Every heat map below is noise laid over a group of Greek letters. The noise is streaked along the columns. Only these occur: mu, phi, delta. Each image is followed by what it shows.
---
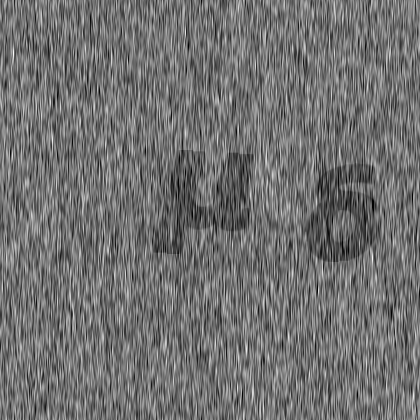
centre: mu; middle right: delta
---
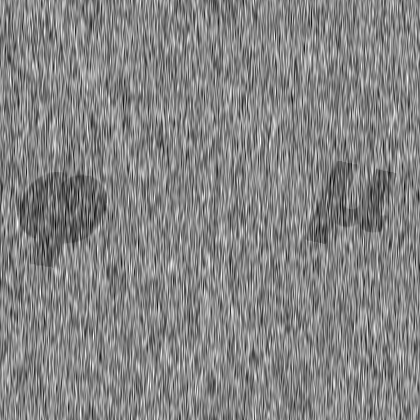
middle left: phi; middle right: mu
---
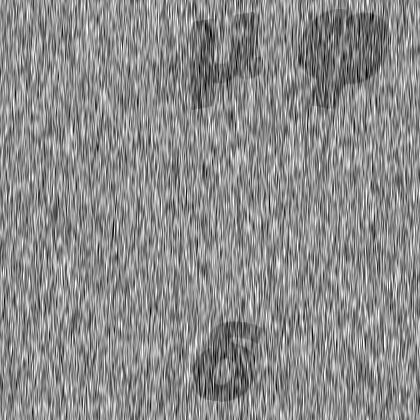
top middle: mu; top right: phi; bottom middle: delta
